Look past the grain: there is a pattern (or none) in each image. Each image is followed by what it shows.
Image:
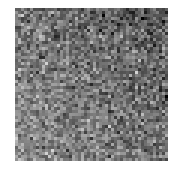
a smooth slope
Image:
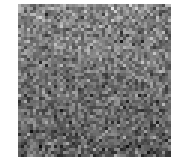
a smooth slope
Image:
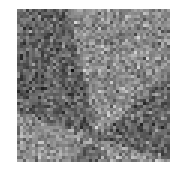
spokes from one point
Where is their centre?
bottom middle
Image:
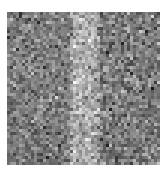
one vertical stripe
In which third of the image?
middle
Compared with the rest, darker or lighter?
lighter
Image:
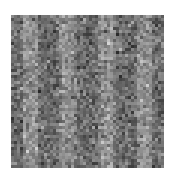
vertical stripes
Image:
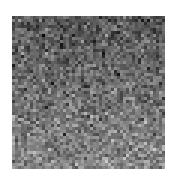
a smooth slope
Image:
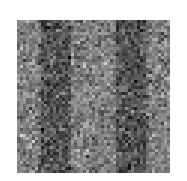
vertical stripes
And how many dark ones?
2
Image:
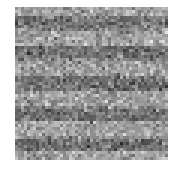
horizontal stripes
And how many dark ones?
5
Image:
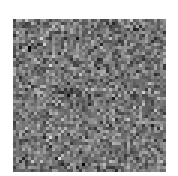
only noise
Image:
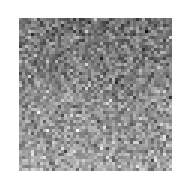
a smooth slope
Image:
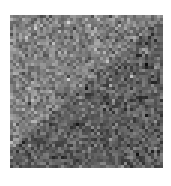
a sharp edge
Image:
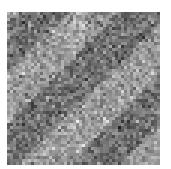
diagonal stripes
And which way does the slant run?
bottom left to top right
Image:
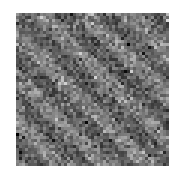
diagonal stripes
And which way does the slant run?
top left to bottom right
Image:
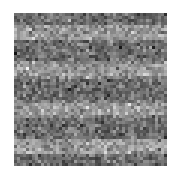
horizontal stripes
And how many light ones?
4
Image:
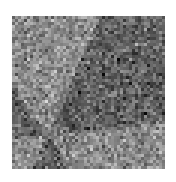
spokes from one point
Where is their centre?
bottom left
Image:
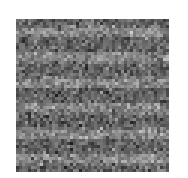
horizontal stripes
